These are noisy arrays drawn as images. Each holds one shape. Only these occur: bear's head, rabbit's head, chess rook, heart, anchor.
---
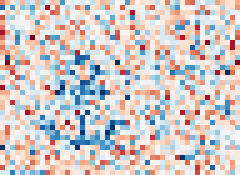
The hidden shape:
anchor
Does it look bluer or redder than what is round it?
bluer
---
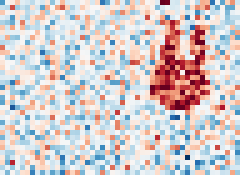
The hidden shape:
rabbit's head
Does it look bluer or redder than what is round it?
redder
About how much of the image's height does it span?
half
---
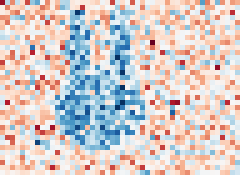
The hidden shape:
rabbit's head
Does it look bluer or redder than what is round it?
bluer
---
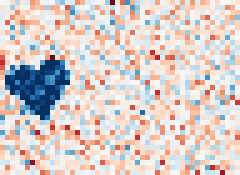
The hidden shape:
heart
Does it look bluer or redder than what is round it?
bluer
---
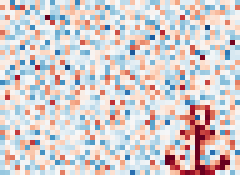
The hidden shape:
anchor
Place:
bottom right
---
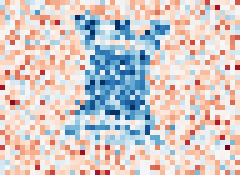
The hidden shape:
chess rook
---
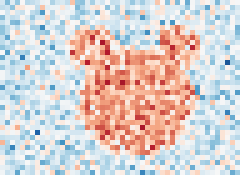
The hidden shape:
bear's head
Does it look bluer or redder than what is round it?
redder
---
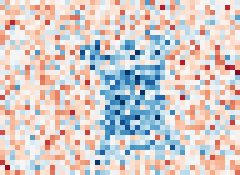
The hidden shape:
chess rook
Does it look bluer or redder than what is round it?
bluer
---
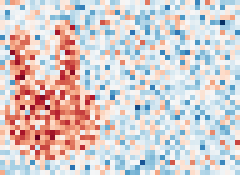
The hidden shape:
rabbit's head
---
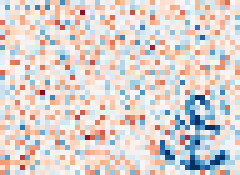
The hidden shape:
anchor
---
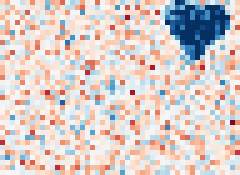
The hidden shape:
heart
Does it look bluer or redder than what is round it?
bluer
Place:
top right
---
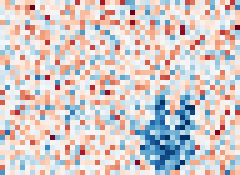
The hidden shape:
rabbit's head
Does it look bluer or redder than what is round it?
bluer
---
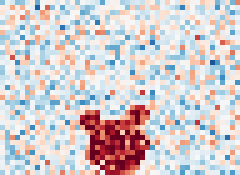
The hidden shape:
bear's head
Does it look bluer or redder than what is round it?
redder
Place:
bottom middle
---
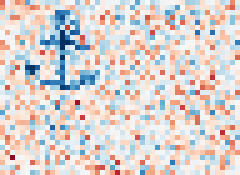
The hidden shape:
anchor
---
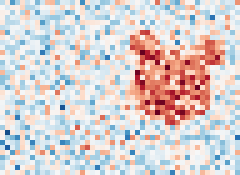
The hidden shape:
bear's head
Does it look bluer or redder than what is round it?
redder
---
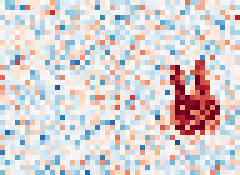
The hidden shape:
rabbit's head
